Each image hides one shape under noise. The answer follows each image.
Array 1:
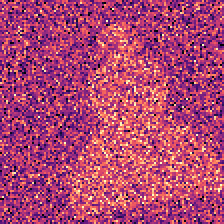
chess pawn
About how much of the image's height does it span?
nearly all
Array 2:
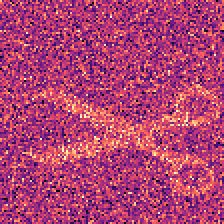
pair of scissors
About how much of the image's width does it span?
nearly all
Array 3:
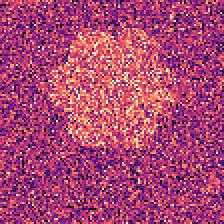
flower
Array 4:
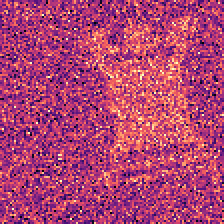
chess rook
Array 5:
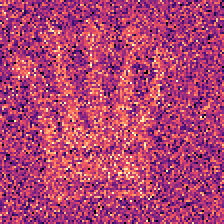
chess queen
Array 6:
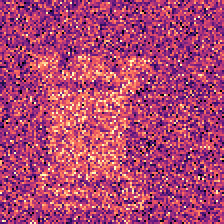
chess rook
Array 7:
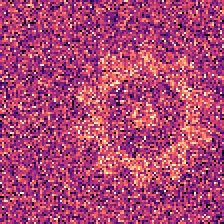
gear
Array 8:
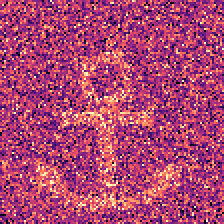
anchor
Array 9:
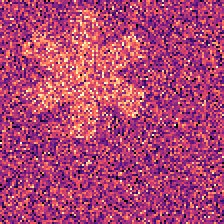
asterisk
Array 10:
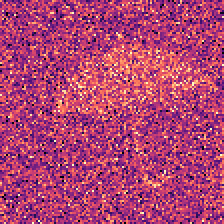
umbrella
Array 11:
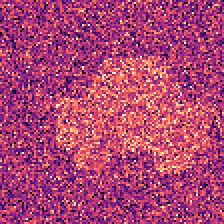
car
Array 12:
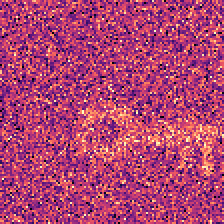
key
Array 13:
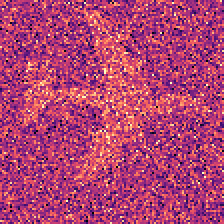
airplane
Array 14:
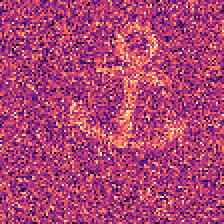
anchor
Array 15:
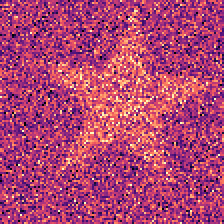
star
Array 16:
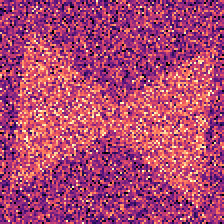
bow tie
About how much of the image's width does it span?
nearly all
